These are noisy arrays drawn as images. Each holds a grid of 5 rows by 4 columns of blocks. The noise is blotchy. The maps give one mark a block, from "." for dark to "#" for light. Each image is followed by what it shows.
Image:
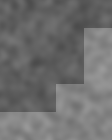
....
...#
...#
..##
####
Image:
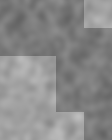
...#
....
##..
##..
###.
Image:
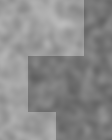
###.
###.
#...
#...
##..
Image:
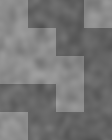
#..#
##..
###.
..#.
#...
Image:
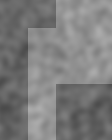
..##
.###
.###
.#..
.#..
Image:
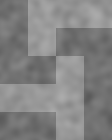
.###
.#..
..#.
###.
..#.
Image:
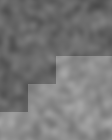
....
....
..##
.###
####
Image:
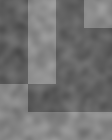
.#.#
.#..
.#..
#...
####
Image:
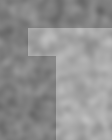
....
.###
..##
..##
..##
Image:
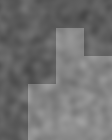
....
..#.
..##
.###
.###
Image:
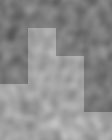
....
.#..
.##.
###.
####
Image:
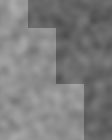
#...
##..
##..
###.
###.
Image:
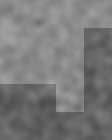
####
###.
###.
..#.
....
